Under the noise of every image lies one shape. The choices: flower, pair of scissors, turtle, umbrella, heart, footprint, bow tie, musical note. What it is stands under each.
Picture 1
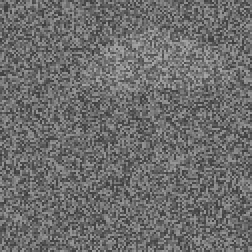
umbrella
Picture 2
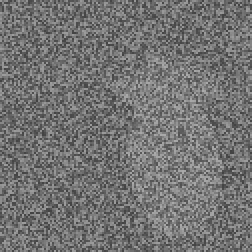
footprint
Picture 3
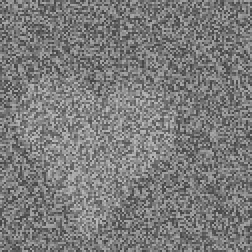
heart
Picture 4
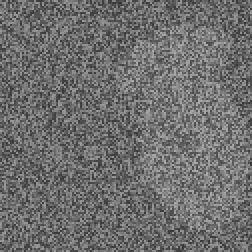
footprint
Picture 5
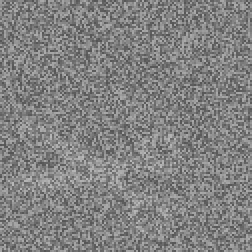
pair of scissors
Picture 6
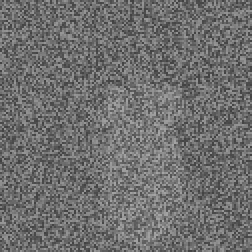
footprint
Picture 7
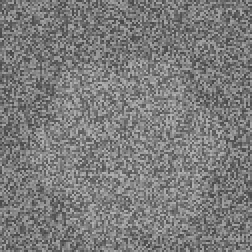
flower
